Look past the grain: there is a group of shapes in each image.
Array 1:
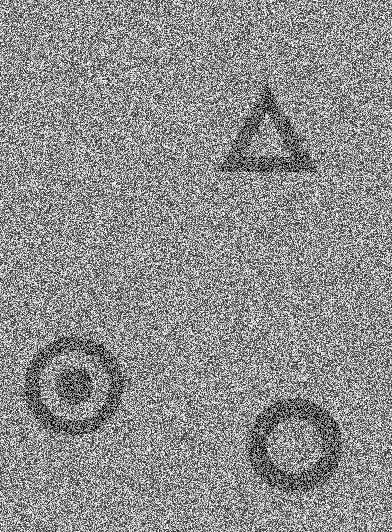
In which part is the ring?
bottom right
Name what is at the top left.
nothing
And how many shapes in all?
3
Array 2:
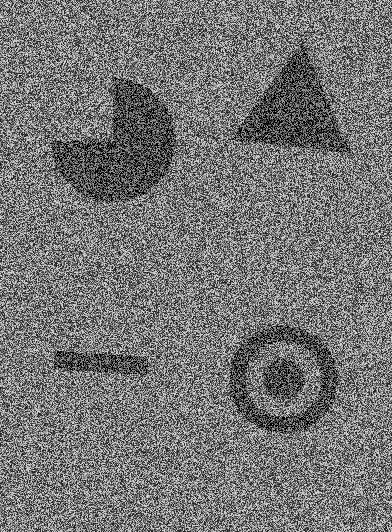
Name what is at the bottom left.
bar
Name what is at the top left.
disc with a wedge cut out
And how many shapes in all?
4
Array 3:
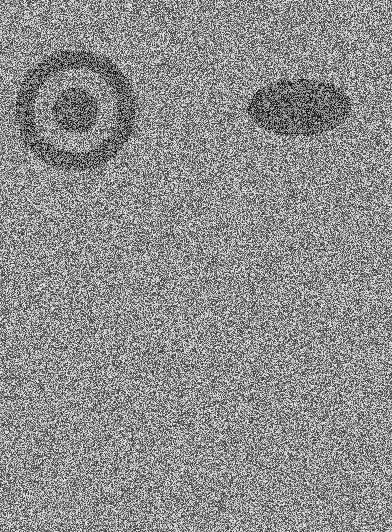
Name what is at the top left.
bullseye
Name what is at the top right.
ellipse
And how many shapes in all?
2
